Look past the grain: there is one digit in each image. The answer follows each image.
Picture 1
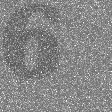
6
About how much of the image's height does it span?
two thirds
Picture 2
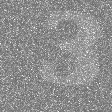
3
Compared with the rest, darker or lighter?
lighter
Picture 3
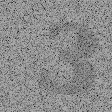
3
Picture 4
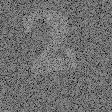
2
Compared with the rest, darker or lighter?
lighter
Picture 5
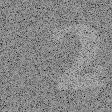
2
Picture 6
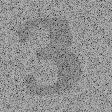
3
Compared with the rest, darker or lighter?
darker
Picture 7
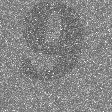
9
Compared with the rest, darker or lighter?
darker
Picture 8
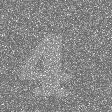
4
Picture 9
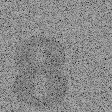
8
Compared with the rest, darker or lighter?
darker
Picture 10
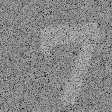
7
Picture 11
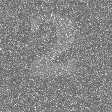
2
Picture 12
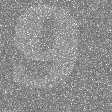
9
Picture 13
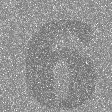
6
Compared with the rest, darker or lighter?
darker
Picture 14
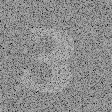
3
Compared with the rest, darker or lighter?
lighter
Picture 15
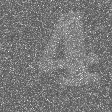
4
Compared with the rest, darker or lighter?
lighter
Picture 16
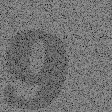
9
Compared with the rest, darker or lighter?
darker
